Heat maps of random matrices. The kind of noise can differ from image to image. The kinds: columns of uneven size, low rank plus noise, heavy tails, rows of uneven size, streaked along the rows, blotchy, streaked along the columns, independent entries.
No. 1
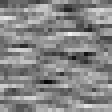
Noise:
streaked along the rows
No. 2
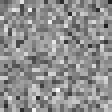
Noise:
independent entries
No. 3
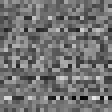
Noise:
rows of uneven size
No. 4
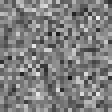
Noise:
independent entries
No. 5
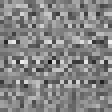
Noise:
rows of uneven size
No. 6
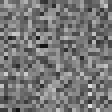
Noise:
low rank plus noise
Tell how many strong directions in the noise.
five to eight
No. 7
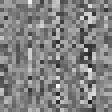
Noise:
columns of uneven size
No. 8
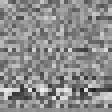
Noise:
rows of uneven size
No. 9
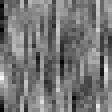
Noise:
streaked along the columns
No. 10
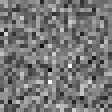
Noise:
independent entries
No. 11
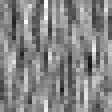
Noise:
streaked along the columns
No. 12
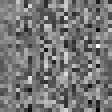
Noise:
columns of uneven size
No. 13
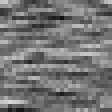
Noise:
streaked along the rows
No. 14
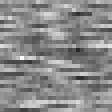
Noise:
streaked along the rows
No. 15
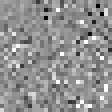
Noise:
heavy tails
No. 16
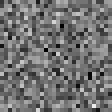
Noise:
independent entries
